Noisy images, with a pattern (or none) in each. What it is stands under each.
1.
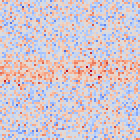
one horizontal stripe
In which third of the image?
middle
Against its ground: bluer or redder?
redder
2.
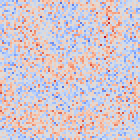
rings round one point
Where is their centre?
top middle
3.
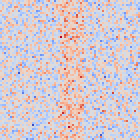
one vertical stripe
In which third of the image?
middle
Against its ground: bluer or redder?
redder
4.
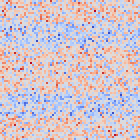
horizontal stripes
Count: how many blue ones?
2
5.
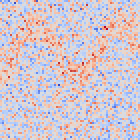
a wavy band
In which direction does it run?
left to right
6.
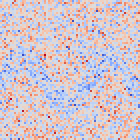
a wavy band
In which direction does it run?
left to right
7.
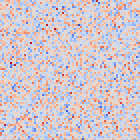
only noise
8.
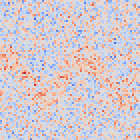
a wavy band
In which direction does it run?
left to right
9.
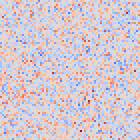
only noise
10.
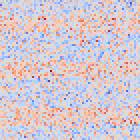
horizontal stripes
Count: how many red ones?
3
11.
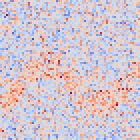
a wavy band
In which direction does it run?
left to right
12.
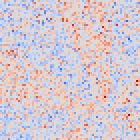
spokes from one point
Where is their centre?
bottom right
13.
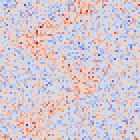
a wavy band
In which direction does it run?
top to bottom
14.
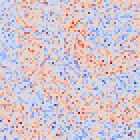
rings round one point
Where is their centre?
top right
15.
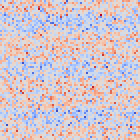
horizontal stripes
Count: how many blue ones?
3
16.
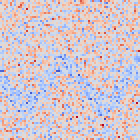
a wavy band
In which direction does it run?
left to right
